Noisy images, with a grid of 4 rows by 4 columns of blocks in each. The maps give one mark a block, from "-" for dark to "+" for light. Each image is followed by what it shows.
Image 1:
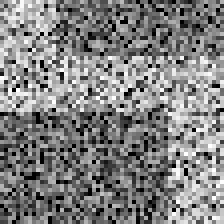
+ - - -
+ + + +
- - - +
- - - +
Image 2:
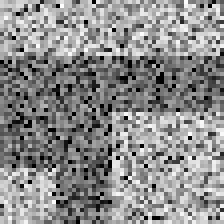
+ + + +
- - - -
- - + +
+ - + +
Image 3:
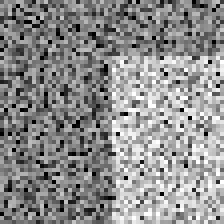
- - - -
- - + +
- - + +
- - + +
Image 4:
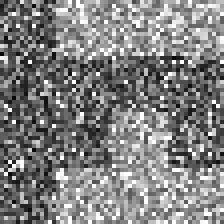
- + + +
- - - -
- - + -
- + + +
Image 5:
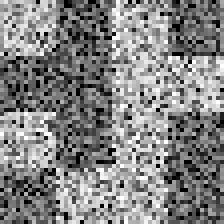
+ - + -
- - + +
+ - + -
- + + -
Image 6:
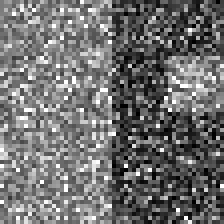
+ + - -
+ + - +
+ + - -
+ + - -
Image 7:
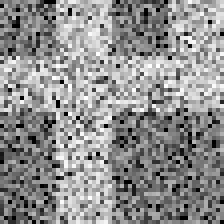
- + - +
+ + + +
- + - -
- + - -
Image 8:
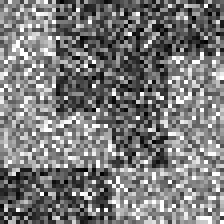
+ - - -
+ - - +
+ + - +
- - + +
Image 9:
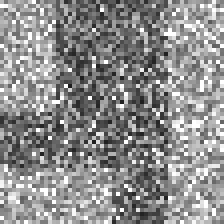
+ - - +
+ - - +
- - - +
+ + - +
